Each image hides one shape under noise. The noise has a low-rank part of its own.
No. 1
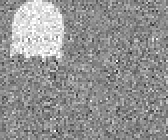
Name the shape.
ghost
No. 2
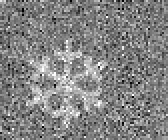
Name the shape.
snowflake
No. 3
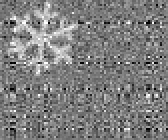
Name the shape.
snowflake
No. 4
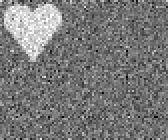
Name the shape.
heart
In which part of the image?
top left
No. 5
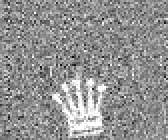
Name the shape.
chess queen
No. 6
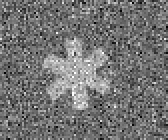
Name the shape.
asterisk
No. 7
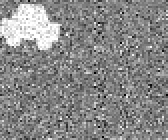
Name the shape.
car
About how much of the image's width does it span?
a third
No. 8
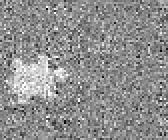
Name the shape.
turtle
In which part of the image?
middle left
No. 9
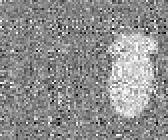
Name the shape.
footprint
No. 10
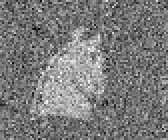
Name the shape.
chess knight
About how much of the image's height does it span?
two thirds
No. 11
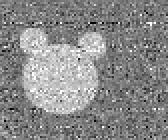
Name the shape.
bear's head
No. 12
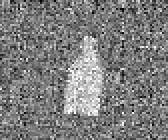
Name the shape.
bottle
